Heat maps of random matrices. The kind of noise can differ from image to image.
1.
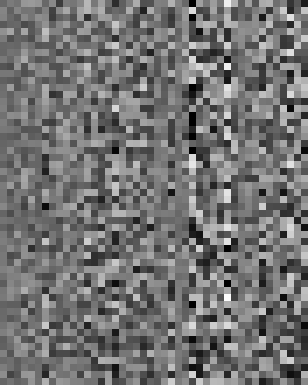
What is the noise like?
columns of uneven size
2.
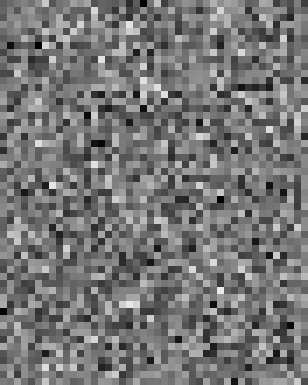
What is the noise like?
independent entries
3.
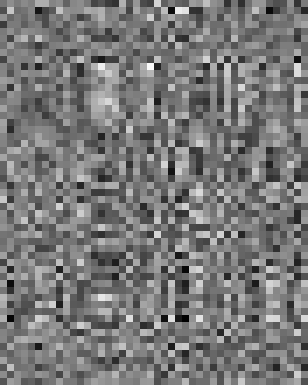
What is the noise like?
low rank plus noise
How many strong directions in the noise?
two
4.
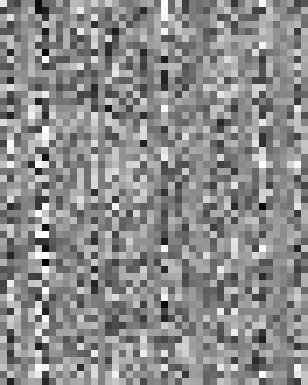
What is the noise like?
columns of uneven size
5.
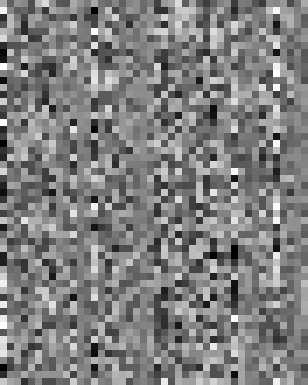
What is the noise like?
columns of uneven size
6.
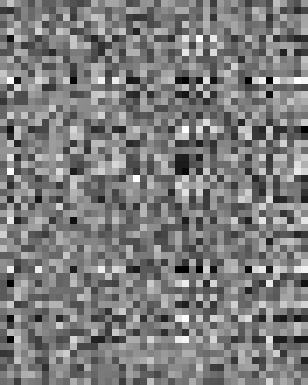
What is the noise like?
low rank plus noise
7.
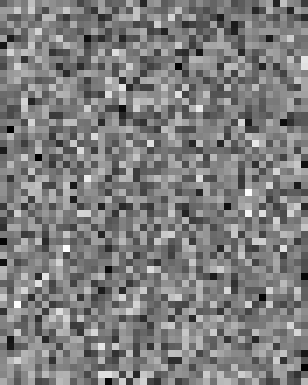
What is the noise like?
independent entries
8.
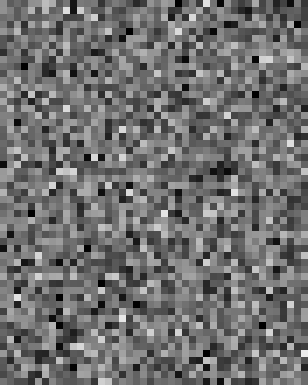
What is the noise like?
independent entries
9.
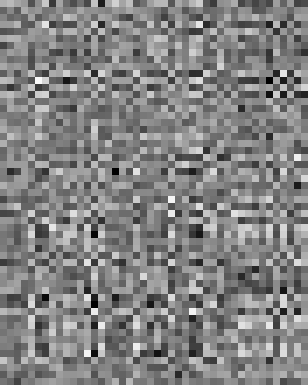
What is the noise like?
low rank plus noise
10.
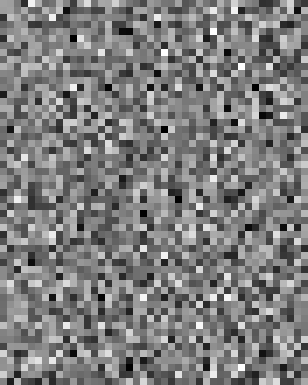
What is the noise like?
low rank plus noise
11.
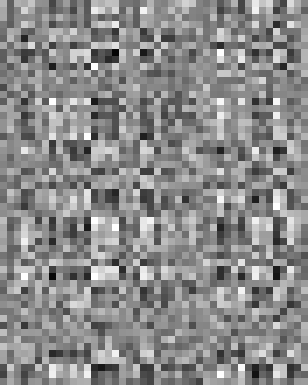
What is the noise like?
low rank plus noise
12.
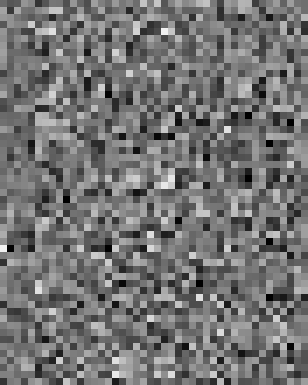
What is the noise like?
low rank plus noise
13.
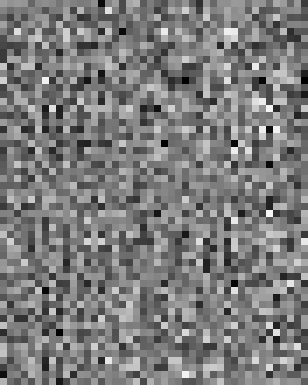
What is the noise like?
low rank plus noise
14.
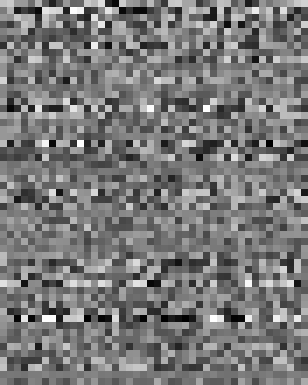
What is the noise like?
rows of uneven size
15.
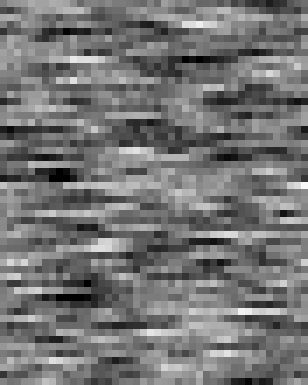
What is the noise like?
streaked along the rows
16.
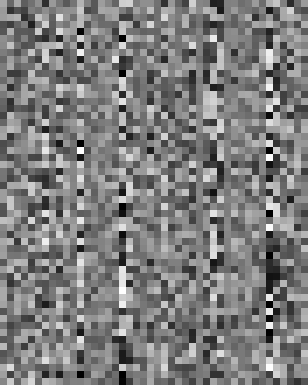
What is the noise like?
columns of uneven size
